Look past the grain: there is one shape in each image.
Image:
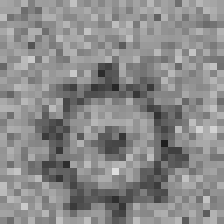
gear
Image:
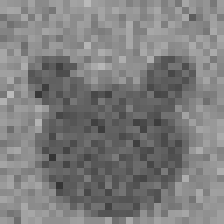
bear's head
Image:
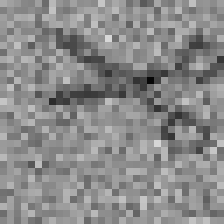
pair of scissors
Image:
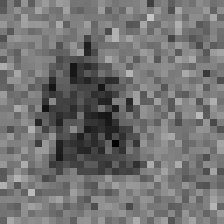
chess knight
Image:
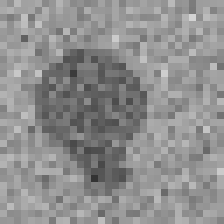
light bulb
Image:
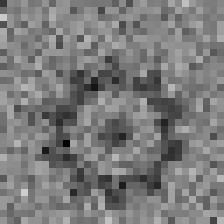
gear
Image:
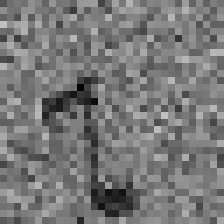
musical note
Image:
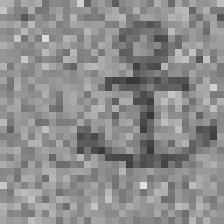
anchor
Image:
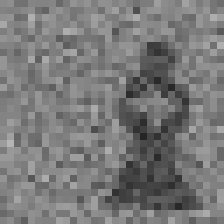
chess bishop
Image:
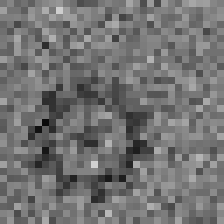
gear
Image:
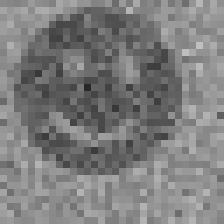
smiling face
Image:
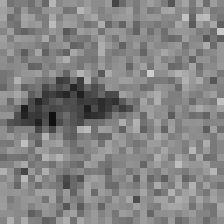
umbrella
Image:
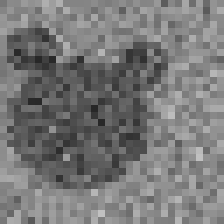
bear's head
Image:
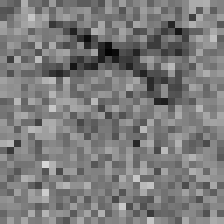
pair of scissors
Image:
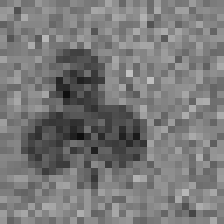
club
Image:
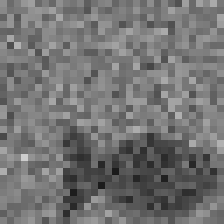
fish
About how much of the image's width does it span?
two thirds
